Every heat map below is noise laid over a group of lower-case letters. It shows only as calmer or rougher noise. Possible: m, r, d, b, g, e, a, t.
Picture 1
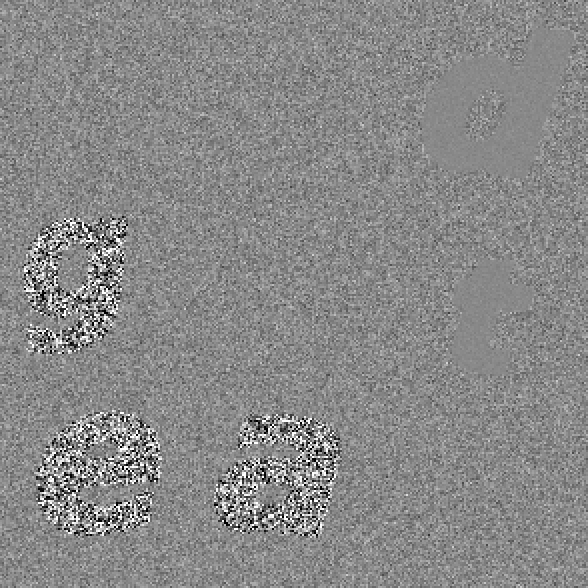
top right: calm d; middle left: rough g; middle right: calm t; bottom left: rough e; bottom middle: rough a
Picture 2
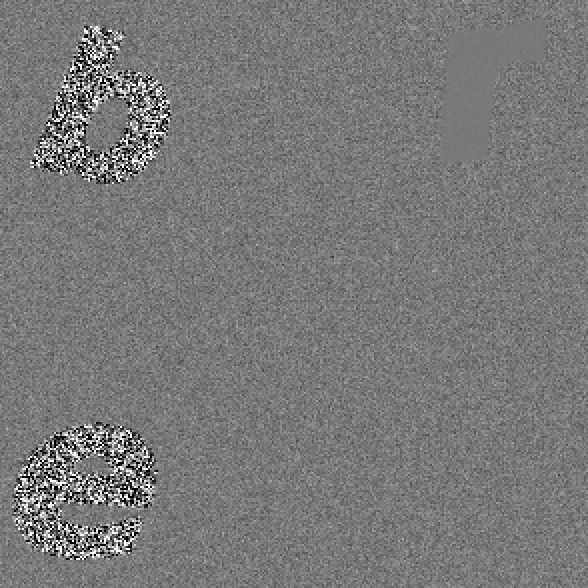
top left: rough b; top right: calm r; bottom left: rough e
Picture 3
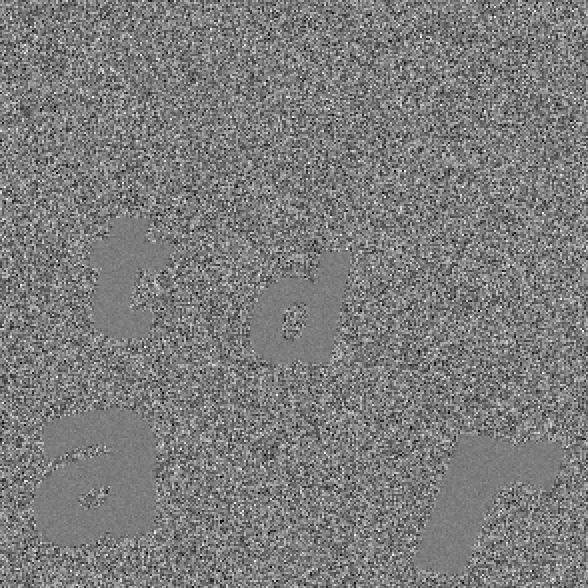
middle left: calm t; centre: calm d; bottom left: calm a; bottom right: calm r
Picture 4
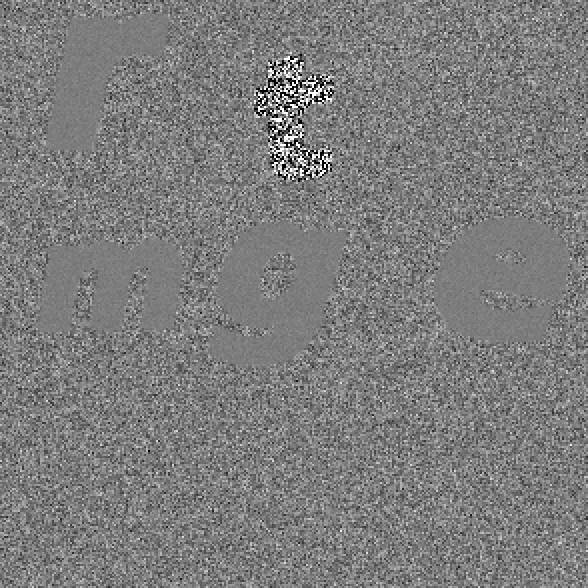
top left: calm r; top middle: rough t; middle left: calm m; centre: calm g; middle right: calm e
